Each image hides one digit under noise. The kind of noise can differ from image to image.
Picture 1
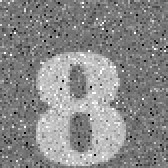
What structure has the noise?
heavy tails
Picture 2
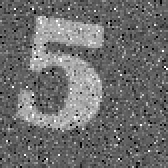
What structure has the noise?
heavy tails
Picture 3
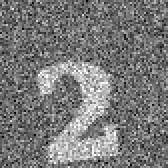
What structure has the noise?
independent entries
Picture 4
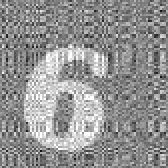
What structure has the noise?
low rank plus noise
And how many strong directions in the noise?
one
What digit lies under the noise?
6
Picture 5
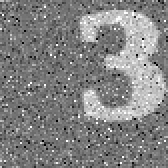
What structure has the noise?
heavy tails
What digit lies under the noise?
3
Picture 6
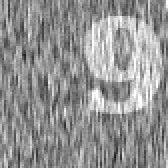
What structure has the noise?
streaked along the columns
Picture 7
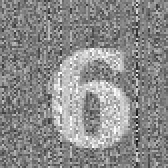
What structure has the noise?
columns of uneven size
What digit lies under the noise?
6
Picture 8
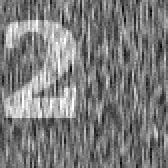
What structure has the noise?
streaked along the columns
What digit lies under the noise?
2
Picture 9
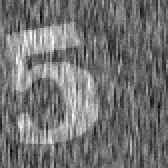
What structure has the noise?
streaked along the columns
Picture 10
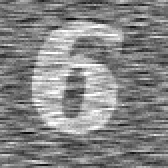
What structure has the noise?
streaked along the rows
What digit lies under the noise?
6
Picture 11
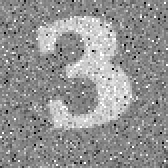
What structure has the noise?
heavy tails
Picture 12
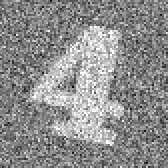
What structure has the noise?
independent entries
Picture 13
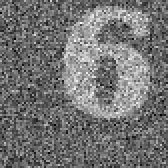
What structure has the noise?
independent entries
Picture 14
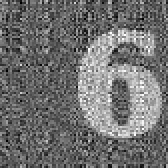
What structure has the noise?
low rank plus noise
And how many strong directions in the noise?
two
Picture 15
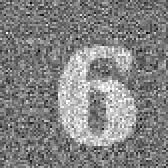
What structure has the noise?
low rank plus noise
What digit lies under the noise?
6
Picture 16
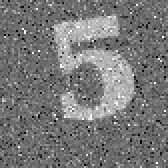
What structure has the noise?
heavy tails
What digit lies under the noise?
5
